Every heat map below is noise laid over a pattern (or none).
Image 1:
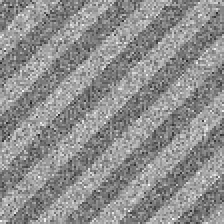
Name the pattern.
diagonal stripes
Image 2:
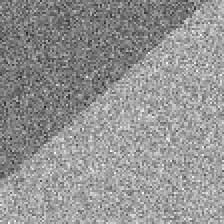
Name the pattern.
a sharp edge
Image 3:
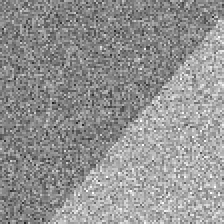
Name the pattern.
a sharp edge
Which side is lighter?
bottom right
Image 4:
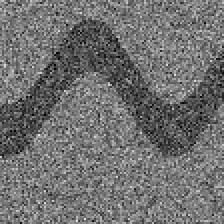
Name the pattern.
a wavy band
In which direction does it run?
left to right
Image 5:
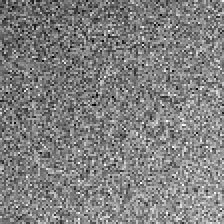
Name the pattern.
a smooth slope
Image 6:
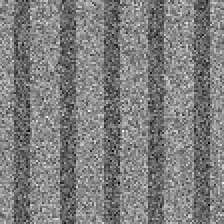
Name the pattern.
vertical stripes
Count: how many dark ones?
5
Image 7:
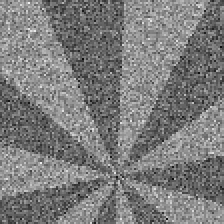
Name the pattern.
spokes from one point
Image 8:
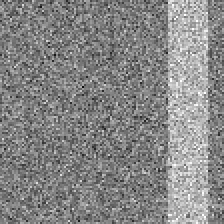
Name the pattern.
one vertical stripe
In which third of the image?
right
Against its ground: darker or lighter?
lighter
